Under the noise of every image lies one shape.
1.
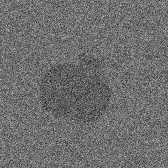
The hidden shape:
apple
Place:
centre
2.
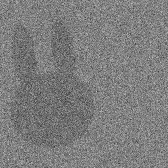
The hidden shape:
rabbit's head
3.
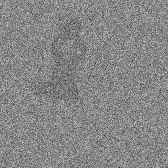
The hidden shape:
chess bishop
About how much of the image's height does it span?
half
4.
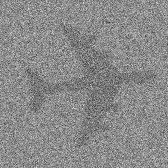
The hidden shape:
airplane
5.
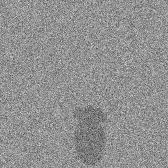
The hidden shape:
footprint
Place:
bottom middle
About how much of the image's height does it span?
a third
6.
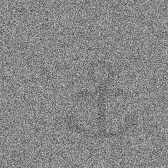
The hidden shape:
anchor
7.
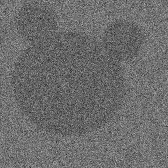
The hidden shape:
bear's head
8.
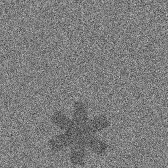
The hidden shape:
asterisk
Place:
bottom middle
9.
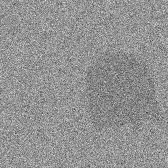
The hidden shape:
ghost
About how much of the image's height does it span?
half
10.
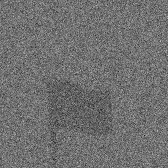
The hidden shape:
flag
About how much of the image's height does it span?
half
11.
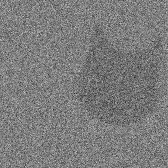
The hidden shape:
cat's head
